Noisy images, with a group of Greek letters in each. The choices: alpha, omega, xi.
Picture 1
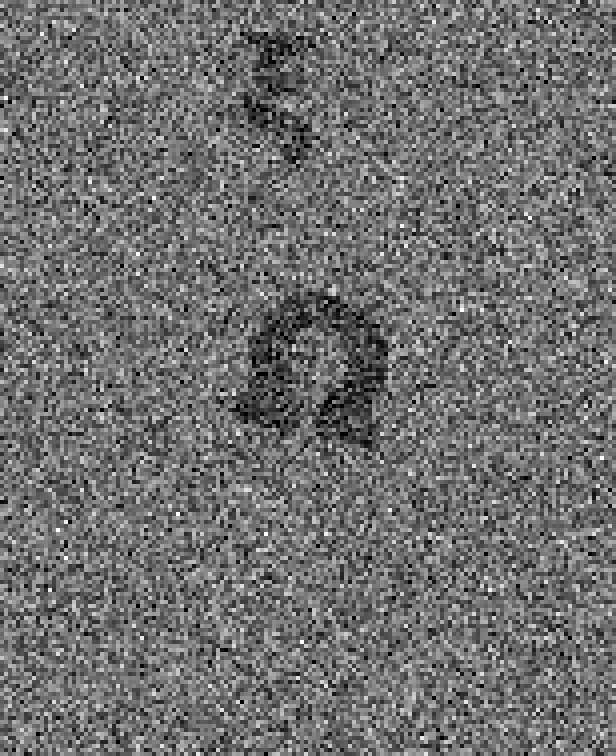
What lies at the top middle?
xi
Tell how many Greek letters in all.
2
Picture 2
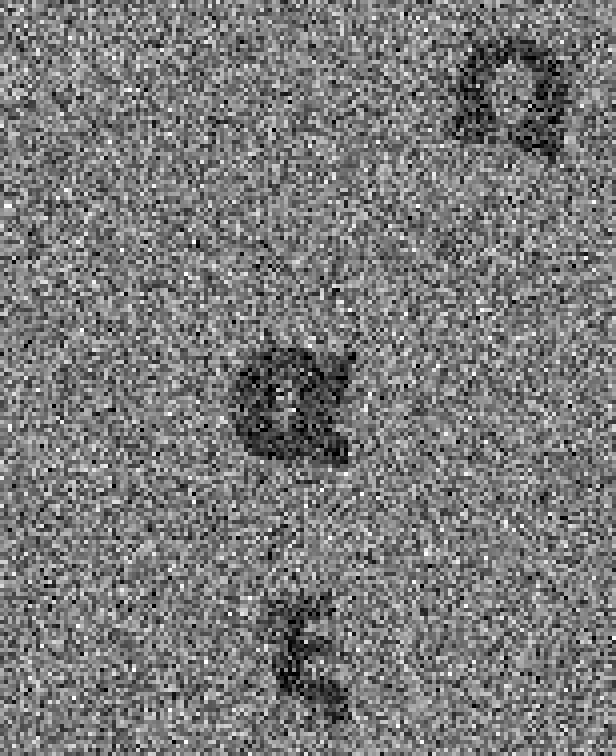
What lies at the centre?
alpha
